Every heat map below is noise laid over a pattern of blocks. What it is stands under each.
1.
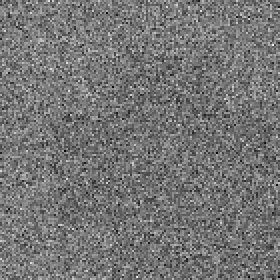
mirrored about the diagonal from the top left
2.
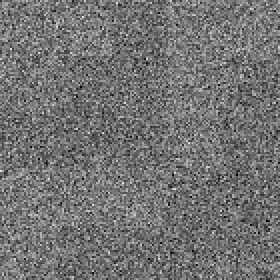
mirrored about the diagonal from the top left
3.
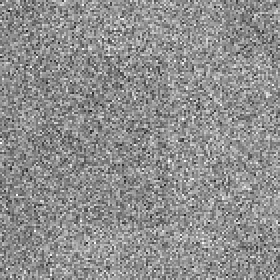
top and bottom mirror each other
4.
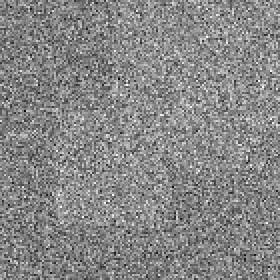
mirrored about the diagonal from the bottom left
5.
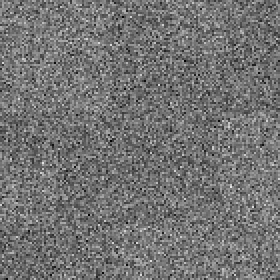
mirrored about the diagonal from the top left
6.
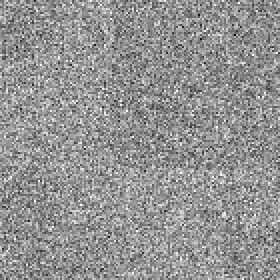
mirrored about the diagonal from the bottom left
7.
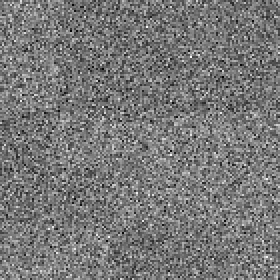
no symmetry
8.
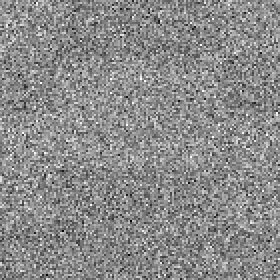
left and right mirror each other
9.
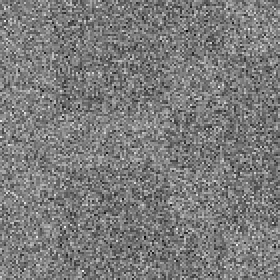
top and bottom mirror each other
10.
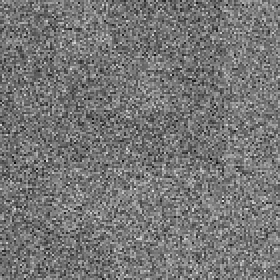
no symmetry
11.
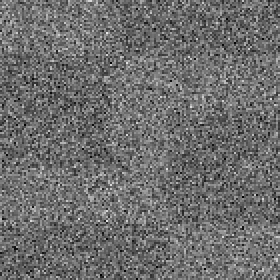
the same after a half turn
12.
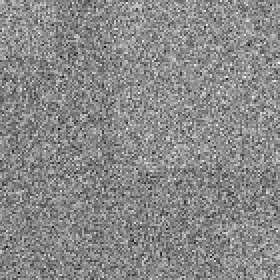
mirrored about the diagonal from the bottom left
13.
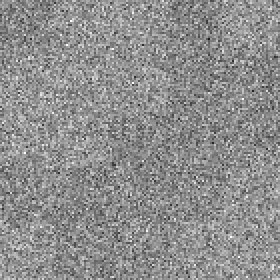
mirrored about the diagonal from the top left
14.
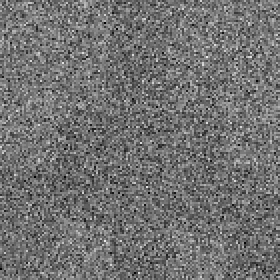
left and right mirror each other
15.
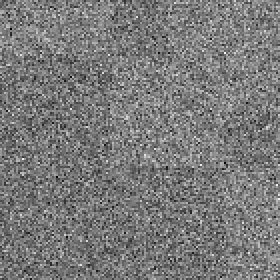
mirrored about the diagonal from the bottom left
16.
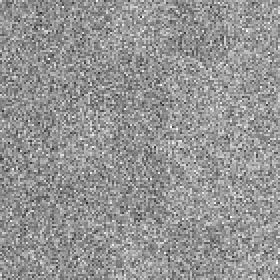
top and bottom mirror each other
